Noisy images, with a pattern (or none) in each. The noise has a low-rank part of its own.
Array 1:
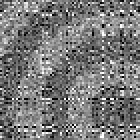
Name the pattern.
rings round one point
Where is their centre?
bottom right
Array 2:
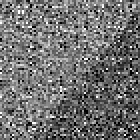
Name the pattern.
a sharp edge
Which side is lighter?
top left
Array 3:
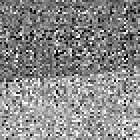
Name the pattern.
a sharp edge
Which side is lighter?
bottom
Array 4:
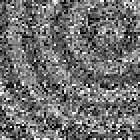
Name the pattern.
rings round one point
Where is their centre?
top right
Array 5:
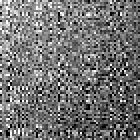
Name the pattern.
a smooth slope
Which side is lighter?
top left
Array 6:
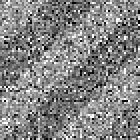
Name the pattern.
diagonal stripes
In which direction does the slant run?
bottom left to top right
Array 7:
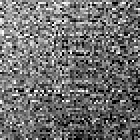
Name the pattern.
a smooth slope
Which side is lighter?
top left
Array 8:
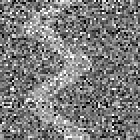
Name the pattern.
a wavy band
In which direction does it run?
top to bottom
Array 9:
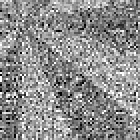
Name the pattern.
spokes from one point
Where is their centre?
top left
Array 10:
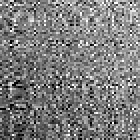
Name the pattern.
a smooth slope
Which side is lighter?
top right
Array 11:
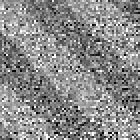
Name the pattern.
diagonal stripes
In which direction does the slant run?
top left to bottom right
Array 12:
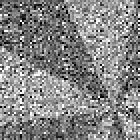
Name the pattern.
spokes from one point
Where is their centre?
bottom right
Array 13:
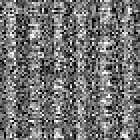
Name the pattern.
vertical stripes
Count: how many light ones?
6
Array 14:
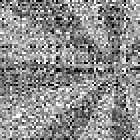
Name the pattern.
spokes from one point
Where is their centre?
middle right
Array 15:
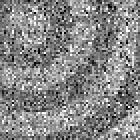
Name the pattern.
rings round one point
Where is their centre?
top left
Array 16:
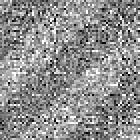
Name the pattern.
diagonal stripes
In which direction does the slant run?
bottom left to top right
